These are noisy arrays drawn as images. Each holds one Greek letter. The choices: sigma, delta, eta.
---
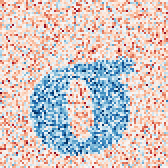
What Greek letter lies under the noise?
sigma
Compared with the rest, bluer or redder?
bluer
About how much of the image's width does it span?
two thirds
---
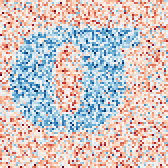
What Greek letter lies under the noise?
sigma
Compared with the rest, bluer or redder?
bluer
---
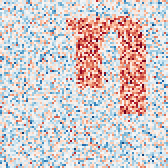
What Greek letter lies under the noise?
eta
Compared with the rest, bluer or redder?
redder
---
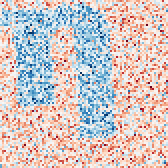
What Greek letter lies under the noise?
eta
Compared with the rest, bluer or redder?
bluer
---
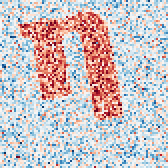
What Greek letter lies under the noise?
eta
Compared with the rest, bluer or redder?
redder
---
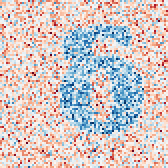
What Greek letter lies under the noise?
delta
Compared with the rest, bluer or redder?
bluer
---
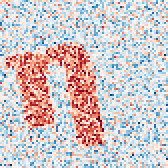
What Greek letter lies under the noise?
eta
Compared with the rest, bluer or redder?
redder
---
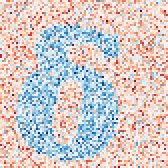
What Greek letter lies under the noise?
delta
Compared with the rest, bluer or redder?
bluer
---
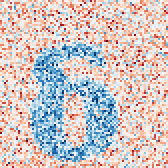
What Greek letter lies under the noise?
delta
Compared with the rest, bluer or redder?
bluer
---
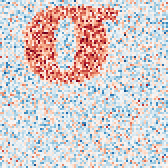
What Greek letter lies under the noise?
sigma
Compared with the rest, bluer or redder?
redder
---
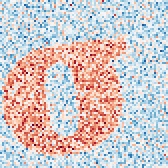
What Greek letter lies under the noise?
sigma
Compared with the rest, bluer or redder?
redder
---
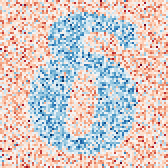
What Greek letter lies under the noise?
delta
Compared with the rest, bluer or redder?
bluer
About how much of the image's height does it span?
nearly all
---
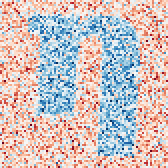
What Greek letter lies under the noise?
eta
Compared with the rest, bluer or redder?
bluer
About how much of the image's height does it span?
nearly all
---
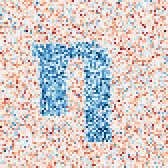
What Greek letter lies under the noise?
eta
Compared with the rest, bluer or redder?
bluer
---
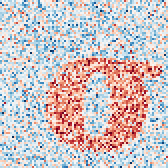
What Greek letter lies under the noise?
sigma
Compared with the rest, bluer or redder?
redder
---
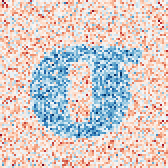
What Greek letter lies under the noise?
sigma
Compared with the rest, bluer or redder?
bluer
